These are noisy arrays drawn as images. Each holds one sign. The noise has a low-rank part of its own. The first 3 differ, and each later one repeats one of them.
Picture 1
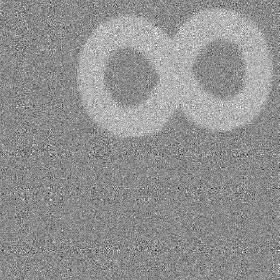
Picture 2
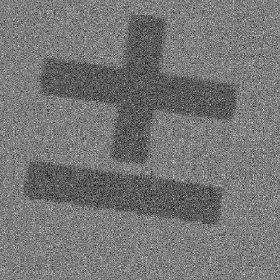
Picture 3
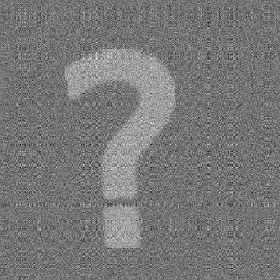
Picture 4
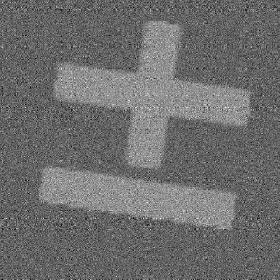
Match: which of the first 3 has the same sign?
2
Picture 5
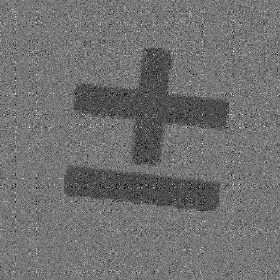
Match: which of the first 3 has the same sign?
2
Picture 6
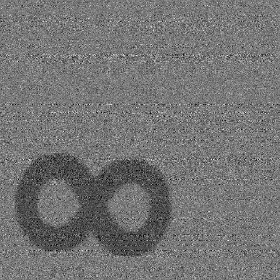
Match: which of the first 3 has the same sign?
1
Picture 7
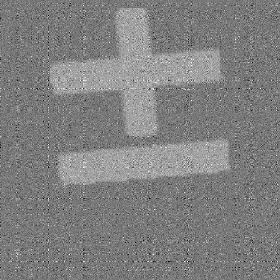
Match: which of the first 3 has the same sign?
2
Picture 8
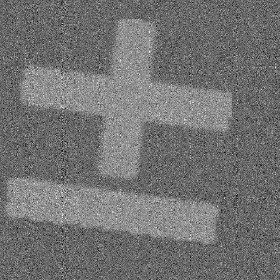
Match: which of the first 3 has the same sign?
2
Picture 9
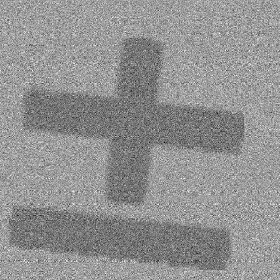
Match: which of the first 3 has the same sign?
2
